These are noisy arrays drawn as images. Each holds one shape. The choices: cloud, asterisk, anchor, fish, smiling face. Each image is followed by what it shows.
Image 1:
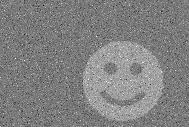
smiling face
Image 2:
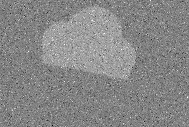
cloud
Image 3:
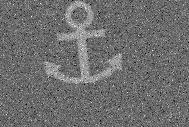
anchor
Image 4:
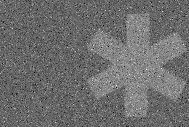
asterisk
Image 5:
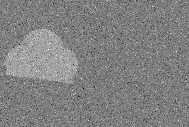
cloud
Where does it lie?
middle left
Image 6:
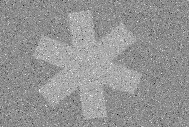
asterisk
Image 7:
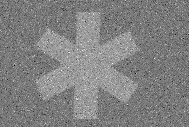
asterisk
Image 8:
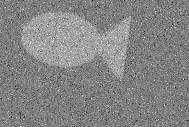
fish
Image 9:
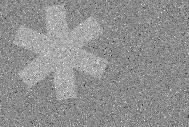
asterisk
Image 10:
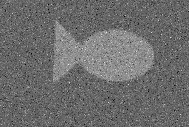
fish
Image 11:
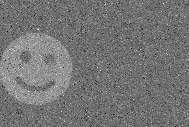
smiling face
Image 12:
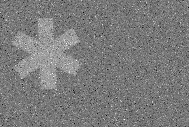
asterisk
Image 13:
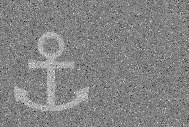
anchor
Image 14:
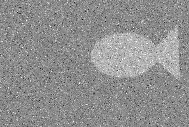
fish
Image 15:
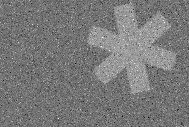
asterisk
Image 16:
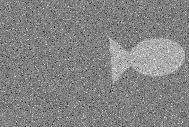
fish
